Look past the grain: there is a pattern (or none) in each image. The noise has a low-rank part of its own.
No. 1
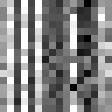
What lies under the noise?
bands of columns
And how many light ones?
5
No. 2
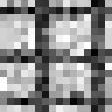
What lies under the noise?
bands of rows crossing bands of columns
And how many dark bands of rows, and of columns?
3 and 2
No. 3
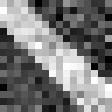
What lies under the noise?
a diagonal band
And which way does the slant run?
top left to bottom right
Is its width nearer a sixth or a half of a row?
a half
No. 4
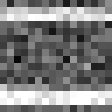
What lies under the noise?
bands of rows
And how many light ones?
2
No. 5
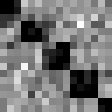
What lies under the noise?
blocks along the diagonal
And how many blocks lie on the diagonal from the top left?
5
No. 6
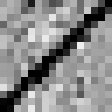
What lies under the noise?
a diagonal band
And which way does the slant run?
bottom left to top right
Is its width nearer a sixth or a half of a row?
a sixth
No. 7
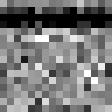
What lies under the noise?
one band of rows
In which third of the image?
top
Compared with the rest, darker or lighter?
darker
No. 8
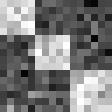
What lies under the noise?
blocks along the diagonal
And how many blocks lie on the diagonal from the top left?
3
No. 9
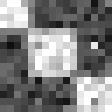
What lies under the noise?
blocks along the diagonal
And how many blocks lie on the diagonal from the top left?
3
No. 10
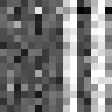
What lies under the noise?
bands of columns
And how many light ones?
2
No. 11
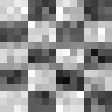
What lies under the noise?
a checkerboard
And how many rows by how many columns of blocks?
5 by 4
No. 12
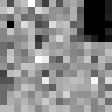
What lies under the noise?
one block
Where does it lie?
top right
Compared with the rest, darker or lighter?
darker
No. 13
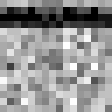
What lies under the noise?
one band of rows
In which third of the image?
top
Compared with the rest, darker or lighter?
darker
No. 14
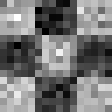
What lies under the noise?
a checkerboard
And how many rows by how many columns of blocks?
3 by 3
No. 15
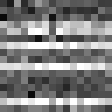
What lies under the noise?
bands of rows
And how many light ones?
4
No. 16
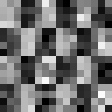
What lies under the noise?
a checkerboard
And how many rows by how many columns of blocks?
4 by 6
